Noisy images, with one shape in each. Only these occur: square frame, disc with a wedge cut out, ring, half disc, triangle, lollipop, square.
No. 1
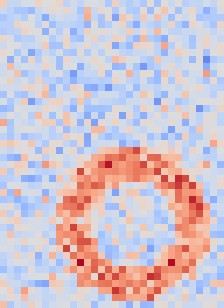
ring
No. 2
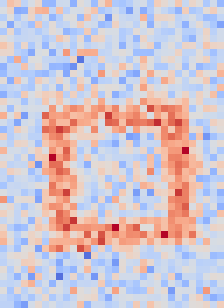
square frame
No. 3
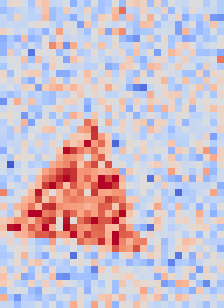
triangle
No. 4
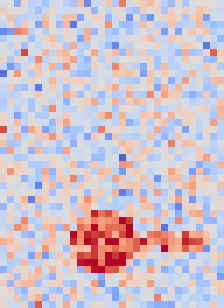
lollipop
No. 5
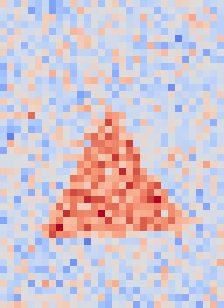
triangle
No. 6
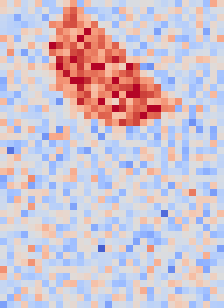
half disc
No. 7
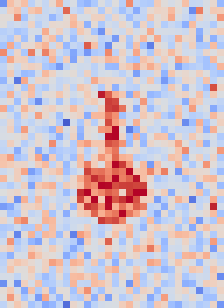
lollipop
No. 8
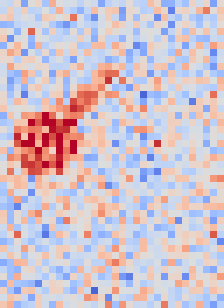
lollipop
